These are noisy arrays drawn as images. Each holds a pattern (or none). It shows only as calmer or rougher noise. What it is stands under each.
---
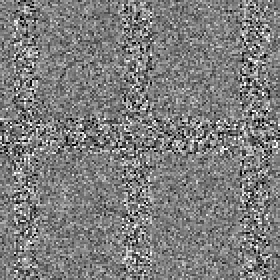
bands of rows crossing bands of columns
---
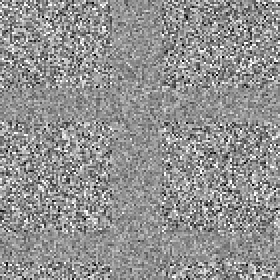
bands of rows crossing bands of columns
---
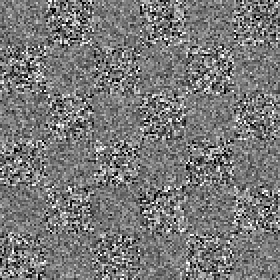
a checkerboard
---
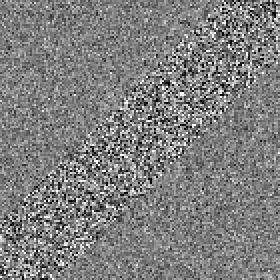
a diagonal band
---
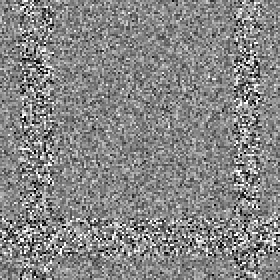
bands of rows crossing bands of columns
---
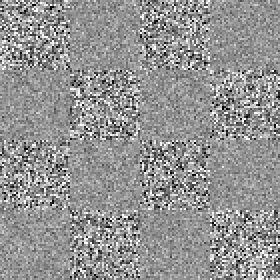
a checkerboard
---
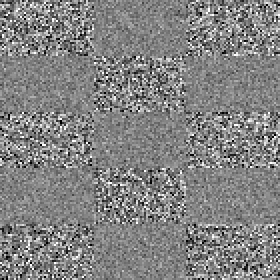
a checkerboard
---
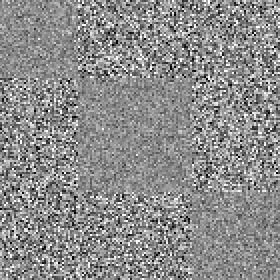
blocks along the diagonal
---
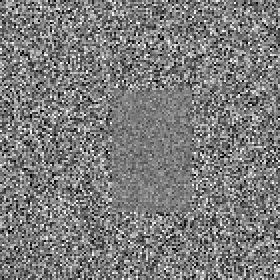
one block
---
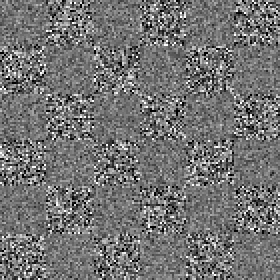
a checkerboard
